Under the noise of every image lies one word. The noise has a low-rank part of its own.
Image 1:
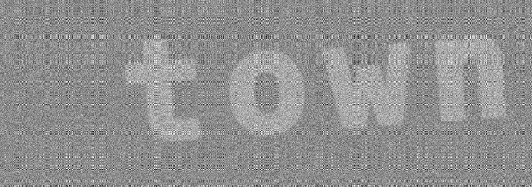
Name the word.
town
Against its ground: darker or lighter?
lighter
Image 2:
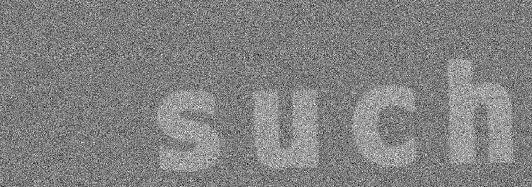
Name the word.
such
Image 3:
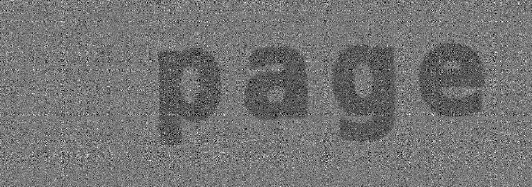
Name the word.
page
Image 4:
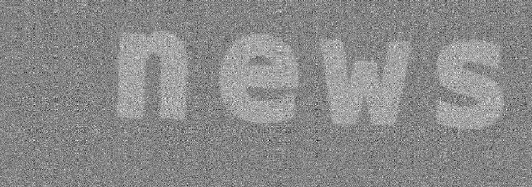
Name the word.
news
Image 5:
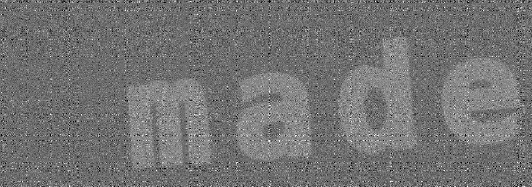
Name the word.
made
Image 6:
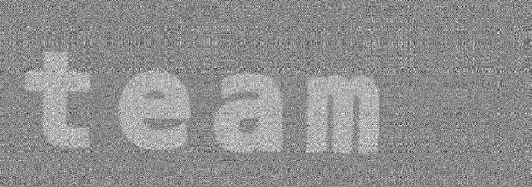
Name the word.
team
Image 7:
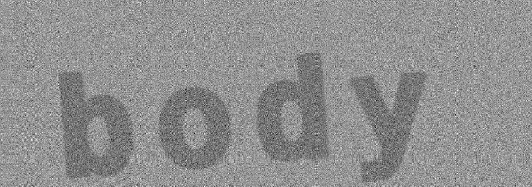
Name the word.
body
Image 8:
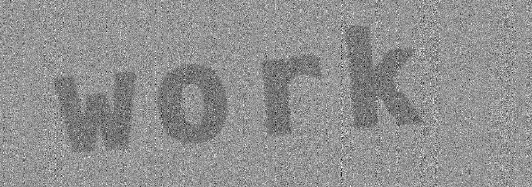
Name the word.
work
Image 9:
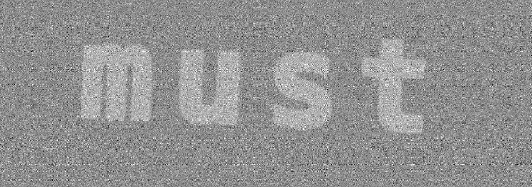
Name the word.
must
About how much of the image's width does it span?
two thirds
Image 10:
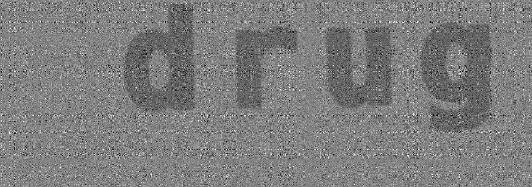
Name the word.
drug
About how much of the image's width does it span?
two thirds
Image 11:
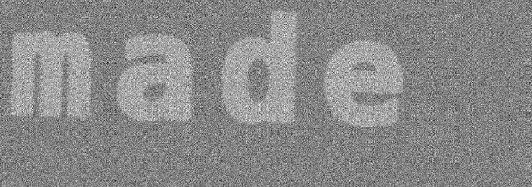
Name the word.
made
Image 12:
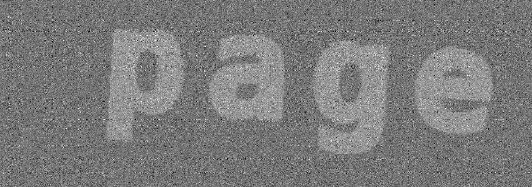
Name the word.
page
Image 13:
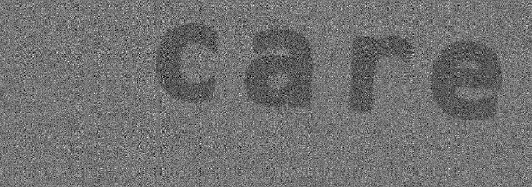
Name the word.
care
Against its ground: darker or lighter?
darker
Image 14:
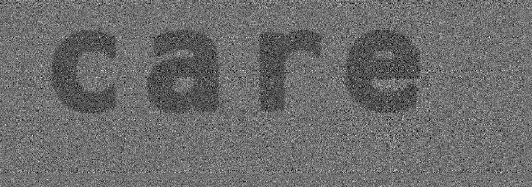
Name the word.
care
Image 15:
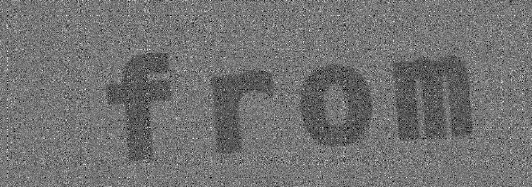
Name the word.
from
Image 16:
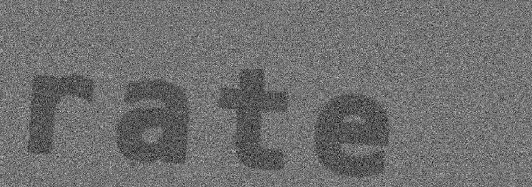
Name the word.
rate
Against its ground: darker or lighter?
darker
